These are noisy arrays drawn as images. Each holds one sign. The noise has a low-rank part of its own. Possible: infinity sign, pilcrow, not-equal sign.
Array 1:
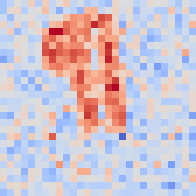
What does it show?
red pilcrow
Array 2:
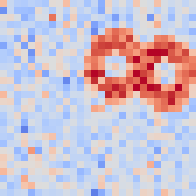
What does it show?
red infinity sign
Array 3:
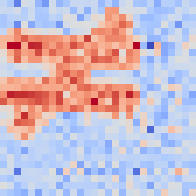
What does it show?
red not-equal sign
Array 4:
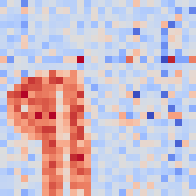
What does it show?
red pilcrow
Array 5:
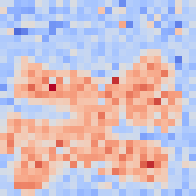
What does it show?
red not-equal sign
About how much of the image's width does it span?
nearly all
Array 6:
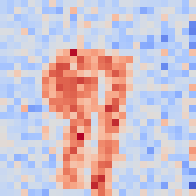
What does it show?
red pilcrow
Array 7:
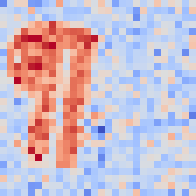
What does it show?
red pilcrow
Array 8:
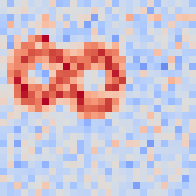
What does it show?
red infinity sign
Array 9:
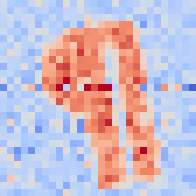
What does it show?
red pilcrow
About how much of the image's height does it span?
nearly all
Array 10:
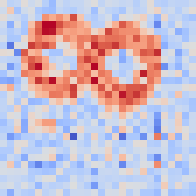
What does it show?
red infinity sign
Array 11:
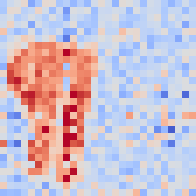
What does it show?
red pilcrow
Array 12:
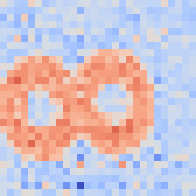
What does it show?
red infinity sign
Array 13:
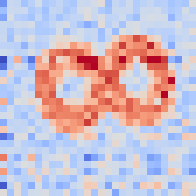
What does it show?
red infinity sign
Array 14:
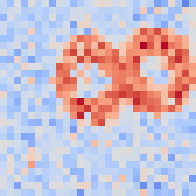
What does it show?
red infinity sign
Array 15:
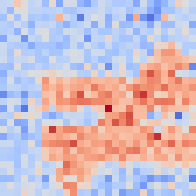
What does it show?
red not-equal sign
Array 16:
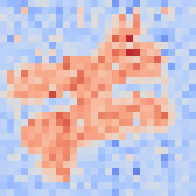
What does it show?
red not-equal sign
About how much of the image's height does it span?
nearly all
